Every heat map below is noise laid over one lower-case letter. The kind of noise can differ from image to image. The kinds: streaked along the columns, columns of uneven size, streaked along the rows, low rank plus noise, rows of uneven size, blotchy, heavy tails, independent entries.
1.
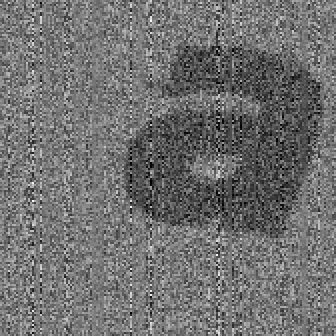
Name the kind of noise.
columns of uneven size
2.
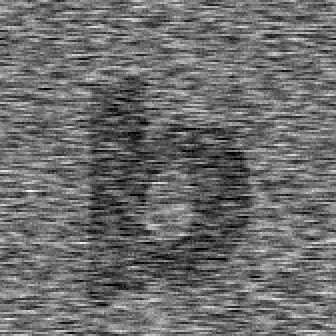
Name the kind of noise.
streaked along the rows
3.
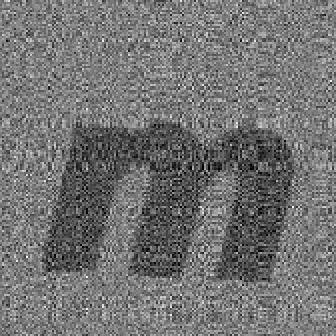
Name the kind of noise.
low rank plus noise
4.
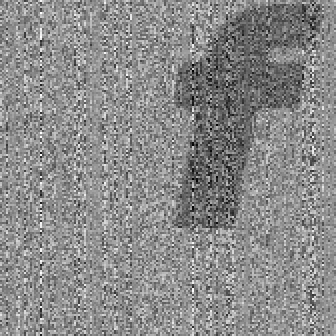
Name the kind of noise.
columns of uneven size
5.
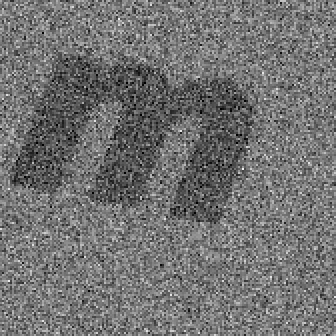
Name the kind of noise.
independent entries
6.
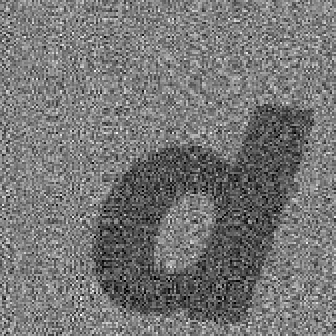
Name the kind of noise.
low rank plus noise
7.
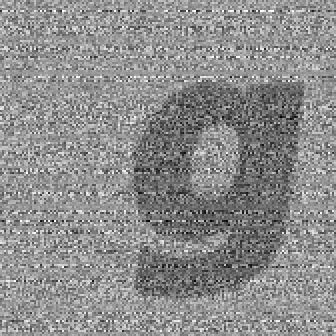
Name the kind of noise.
rows of uneven size
